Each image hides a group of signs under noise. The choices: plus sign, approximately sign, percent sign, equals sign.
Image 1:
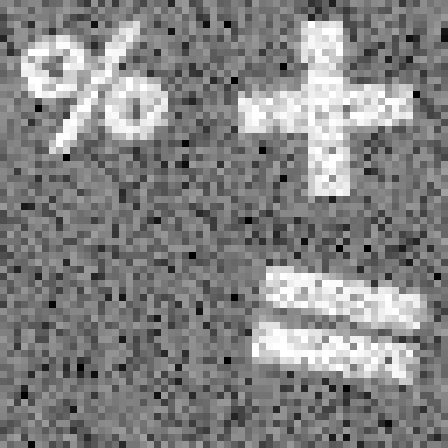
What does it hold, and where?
top left: light percent sign; top right: light plus sign; bottom right: light equals sign
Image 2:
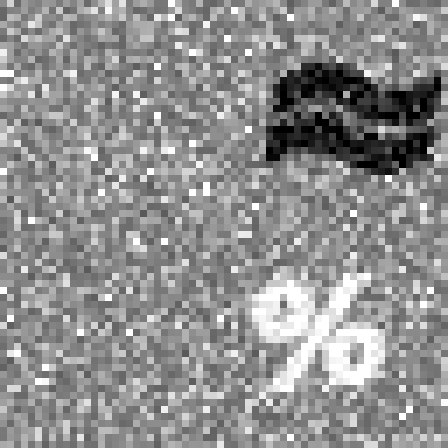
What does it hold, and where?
top right: dark approximately sign; bottom right: light percent sign
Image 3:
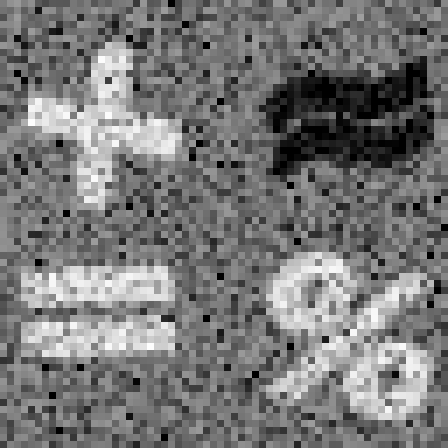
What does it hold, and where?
top left: light plus sign; top right: dark approximately sign; bottom left: light equals sign; bottom right: light percent sign
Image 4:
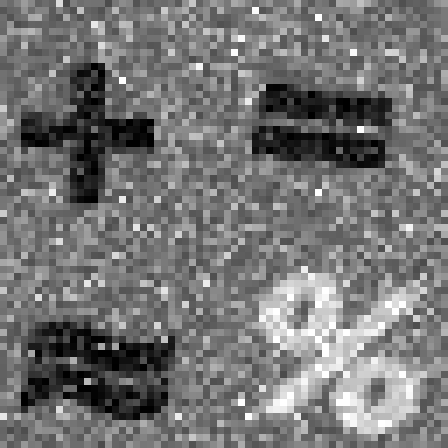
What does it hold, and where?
top left: dark plus sign; top right: dark equals sign; bottom left: dark approximately sign; bottom right: light percent sign
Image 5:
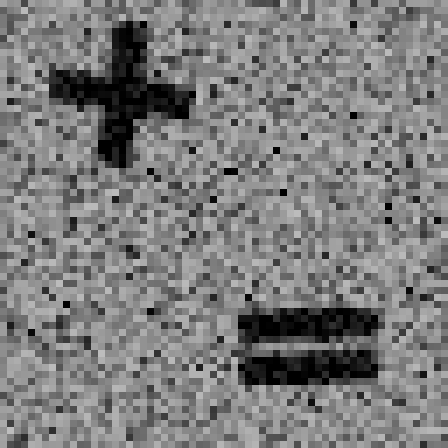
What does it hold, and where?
top left: dark plus sign; bottom right: dark equals sign
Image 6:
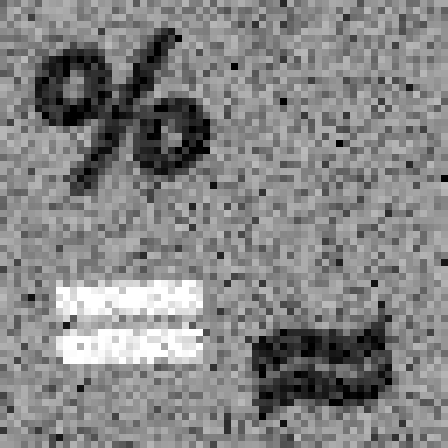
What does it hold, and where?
top left: dark percent sign; bottom left: light equals sign; bottom right: dark approximately sign
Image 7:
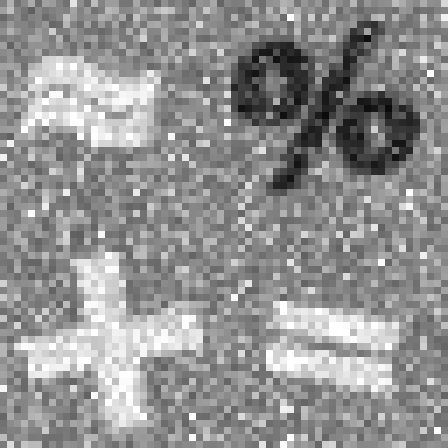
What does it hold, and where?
top left: light approximately sign; top right: dark percent sign; bottom left: light plus sign; bottom right: light equals sign
